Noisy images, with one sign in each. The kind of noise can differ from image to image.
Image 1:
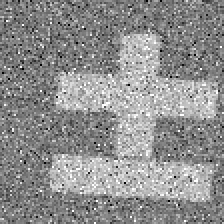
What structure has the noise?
heavy tails
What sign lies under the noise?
plus-minus sign
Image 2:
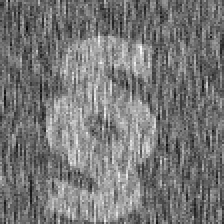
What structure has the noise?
streaked along the columns
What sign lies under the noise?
section sign
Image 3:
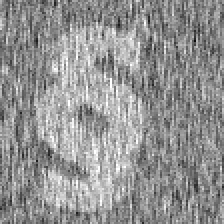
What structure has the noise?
streaked along the columns
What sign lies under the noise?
section sign
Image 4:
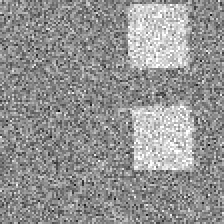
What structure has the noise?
independent entries
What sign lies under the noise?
colon
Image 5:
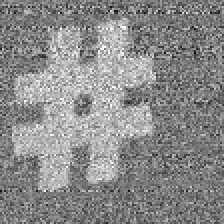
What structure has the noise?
rows of uneven size
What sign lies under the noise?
hash sign
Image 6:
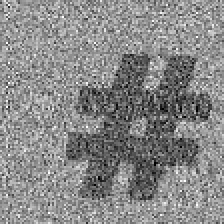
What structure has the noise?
low rank plus noise
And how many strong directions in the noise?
two
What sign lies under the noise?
hash sign
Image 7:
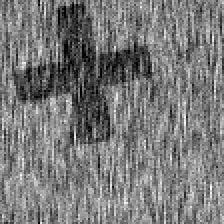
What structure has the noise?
streaked along the columns
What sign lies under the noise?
plus sign
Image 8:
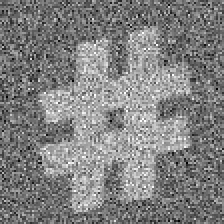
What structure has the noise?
low rank plus noise
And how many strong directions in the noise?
five to eight
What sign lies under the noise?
hash sign
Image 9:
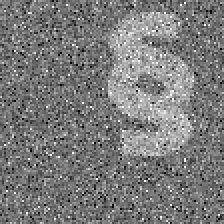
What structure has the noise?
heavy tails
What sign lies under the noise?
section sign
